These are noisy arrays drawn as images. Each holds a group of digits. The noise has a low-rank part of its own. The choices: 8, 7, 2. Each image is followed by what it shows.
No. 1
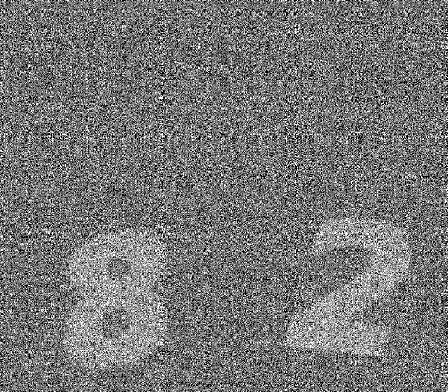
bottom left: 8; bottom right: 2
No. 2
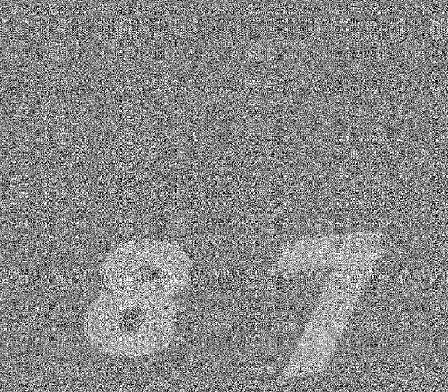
bottom left: 8; bottom right: 7
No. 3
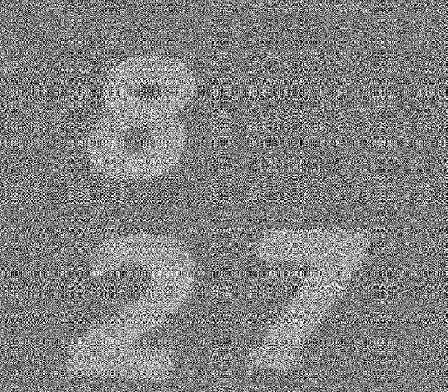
top left: 8; bottom left: 2; bottom right: 7
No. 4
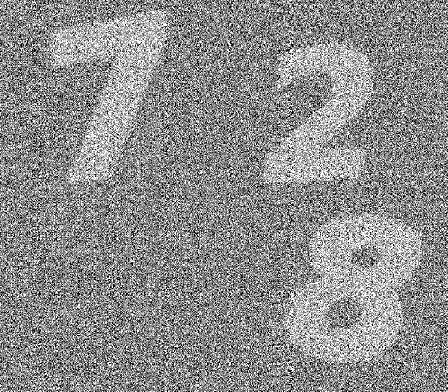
top left: 7; top right: 2; bottom right: 8
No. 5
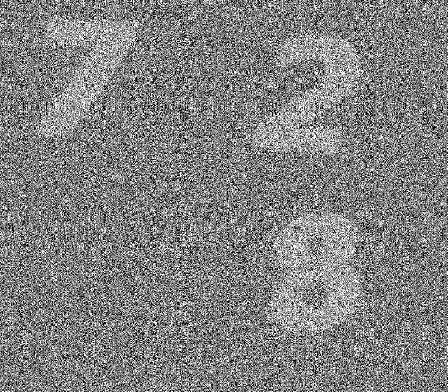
top left: 7; top right: 2; bottom right: 8
